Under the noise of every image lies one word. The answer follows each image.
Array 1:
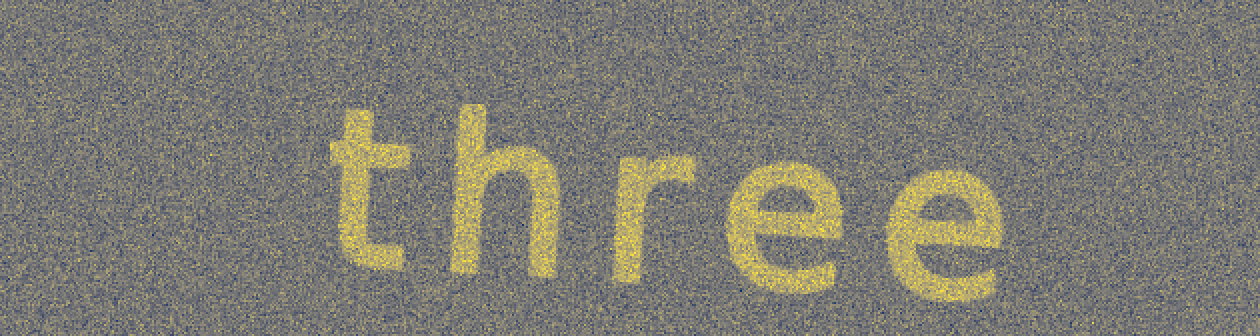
three
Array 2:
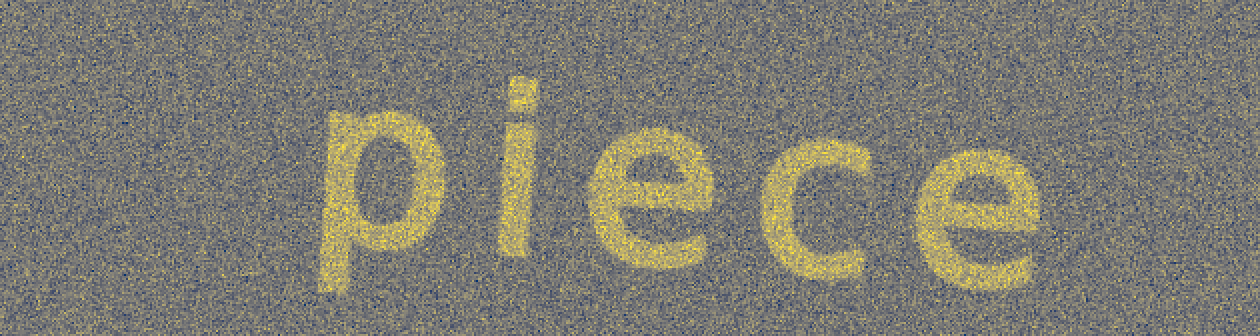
piece
